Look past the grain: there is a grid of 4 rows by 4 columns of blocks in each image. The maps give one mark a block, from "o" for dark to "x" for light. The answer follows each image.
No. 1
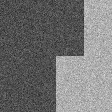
ooox
ooox
ooxx
ooxx
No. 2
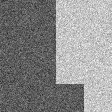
ooxx
ooxx
ooxx
ooox
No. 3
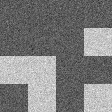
oooo
ooox
xxoo
oxox
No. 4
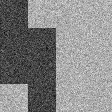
oxxx
ooxx
ooxx
xoxx
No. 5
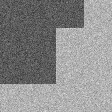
ooox
ooxx
ooxx
xxxx
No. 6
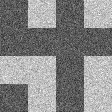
oxox
oooo
xxox
oxox
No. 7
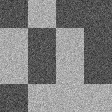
oxoo
xoxo
xoxo
oxxx
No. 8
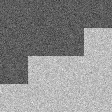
oooo
ooox
oxxx
xxxx
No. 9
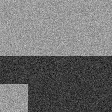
xxxx
xxxx
oooo
xooo
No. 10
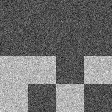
oooo
oooo
xxox
xoxo
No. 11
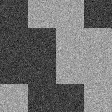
oxxo
ooxx
ooxx
xoox
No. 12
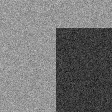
xxxx
xxoo
xxoo
xxoo
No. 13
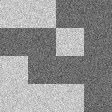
xxoo
ooxo
xooo
xxxo
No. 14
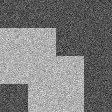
oooo
xxoo
xxxo
oxxo
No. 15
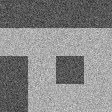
oooo
xxxx
oxox
oxxx
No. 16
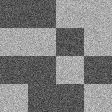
ooxx
xxox
ooxo
xoox
